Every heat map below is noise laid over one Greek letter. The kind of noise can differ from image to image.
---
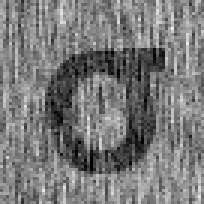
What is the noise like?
streaked along the columns
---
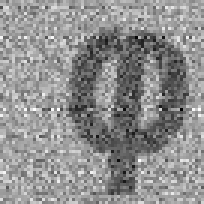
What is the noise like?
rows of uneven size
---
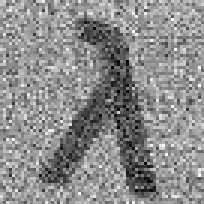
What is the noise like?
low rank plus noise
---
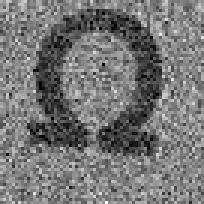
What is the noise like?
low rank plus noise
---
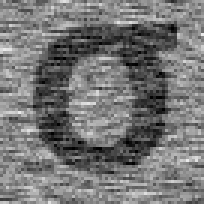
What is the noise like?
streaked along the rows
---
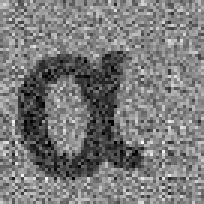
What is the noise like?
low rank plus noise
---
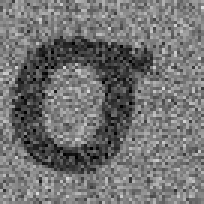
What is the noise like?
low rank plus noise
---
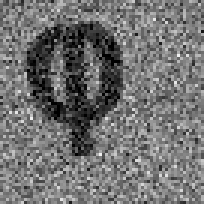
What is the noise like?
independent entries
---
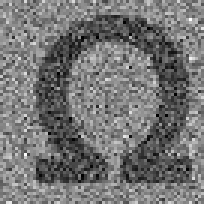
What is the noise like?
low rank plus noise
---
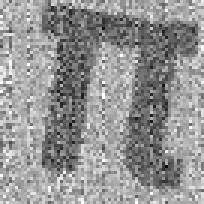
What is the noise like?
columns of uneven size
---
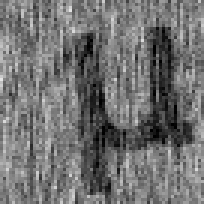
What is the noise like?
streaked along the columns
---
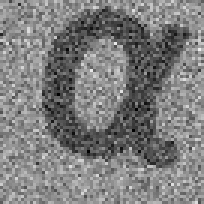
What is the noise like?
independent entries
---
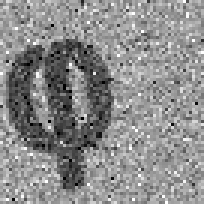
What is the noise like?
heavy tails
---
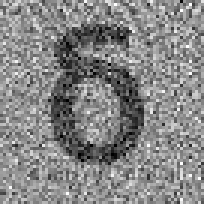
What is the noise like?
low rank plus noise
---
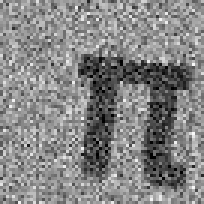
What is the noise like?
low rank plus noise
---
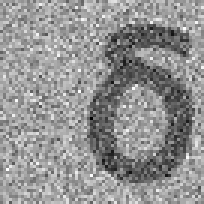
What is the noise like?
independent entries
